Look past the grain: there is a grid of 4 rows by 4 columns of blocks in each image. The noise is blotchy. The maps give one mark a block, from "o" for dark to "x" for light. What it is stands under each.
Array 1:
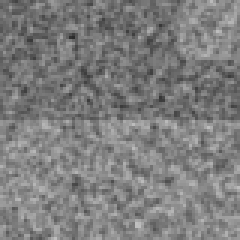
ooox
oooo
xxxx
xxxx
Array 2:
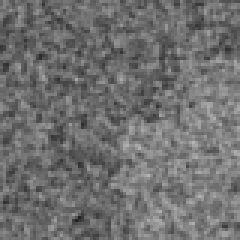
oooo
ooox
ooxx
ooxx
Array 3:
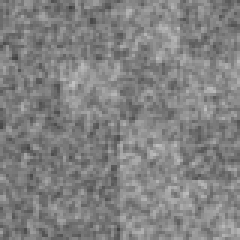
ooxo
oxox
ooxo
ooxx
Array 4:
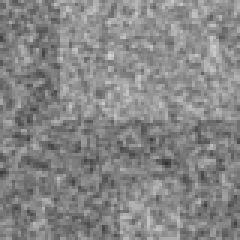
oxxx
oxxx
oooo
ooxo
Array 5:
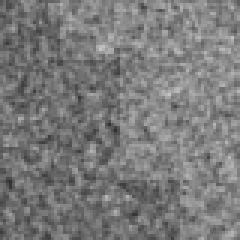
oxxx
ooxx
ooxx
ooox
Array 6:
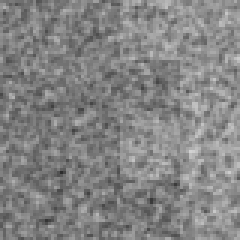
ooxx
ooox
ooxx
ooox
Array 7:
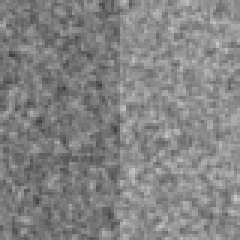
ooxx
ooxx
ooxx
ooxx
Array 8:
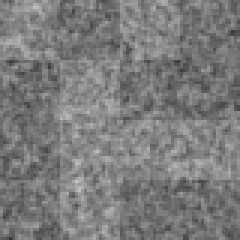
xoxo
oxoo
oxxx
oxoo
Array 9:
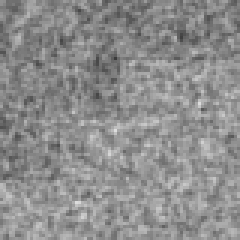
oooo
ooxx
oxxx
xxxx
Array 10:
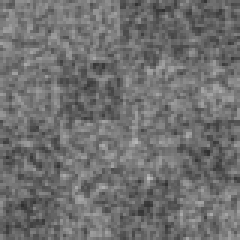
xxoo
xoxx
oxxo
oxox
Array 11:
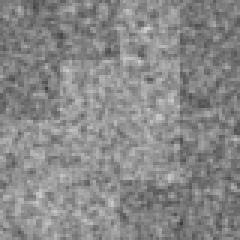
ooxo
oxxo
xxxo
xxoo
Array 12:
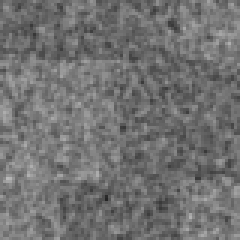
ooox
xxoo
xxoo
xoox
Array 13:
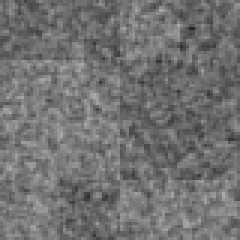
ooxo
xxoo
xxoo
xoxx
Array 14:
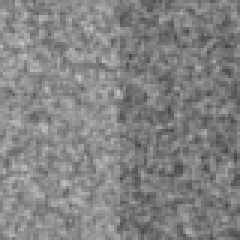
xxoo
xxoo
xxoo
xxoo
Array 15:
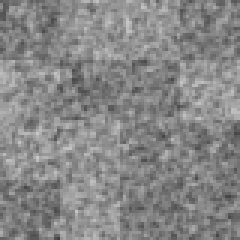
oxxo
xoox
xxoo
oxoo
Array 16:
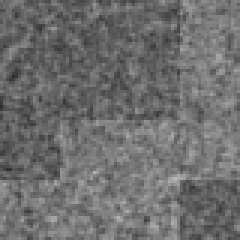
ooox
ooox
oxxx
xxxo
